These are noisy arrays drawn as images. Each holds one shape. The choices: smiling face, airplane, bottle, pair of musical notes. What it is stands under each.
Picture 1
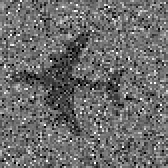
airplane
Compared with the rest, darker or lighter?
darker
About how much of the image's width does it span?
two thirds
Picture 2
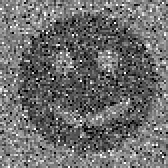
smiling face
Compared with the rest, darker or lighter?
darker
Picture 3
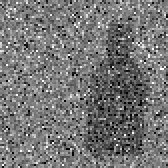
bottle
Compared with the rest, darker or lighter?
darker
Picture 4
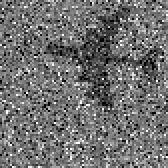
airplane
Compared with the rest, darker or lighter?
darker
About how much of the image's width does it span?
two thirds
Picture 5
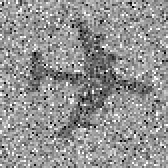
airplane
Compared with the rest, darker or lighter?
darker
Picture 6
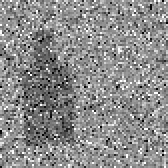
bottle
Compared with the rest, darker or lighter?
darker
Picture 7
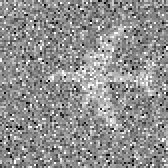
airplane
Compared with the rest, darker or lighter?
lighter
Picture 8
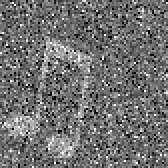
pair of musical notes
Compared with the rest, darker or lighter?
lighter
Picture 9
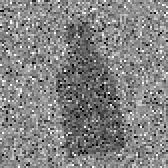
bottle
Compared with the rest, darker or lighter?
darker
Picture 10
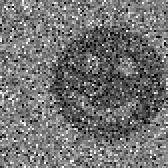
smiling face
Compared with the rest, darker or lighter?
darker
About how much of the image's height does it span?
two thirds
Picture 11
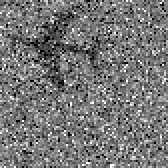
airplane
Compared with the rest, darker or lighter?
darker
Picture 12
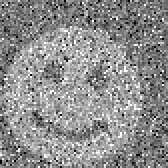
smiling face
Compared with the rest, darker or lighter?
lighter
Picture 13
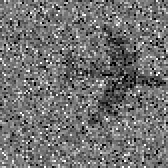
airplane
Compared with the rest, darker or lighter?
darker
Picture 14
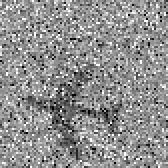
airplane
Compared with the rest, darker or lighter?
darker
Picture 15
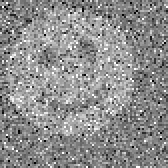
smiling face
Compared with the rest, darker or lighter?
lighter
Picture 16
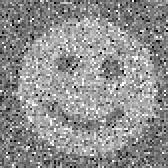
smiling face
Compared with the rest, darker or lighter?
lighter
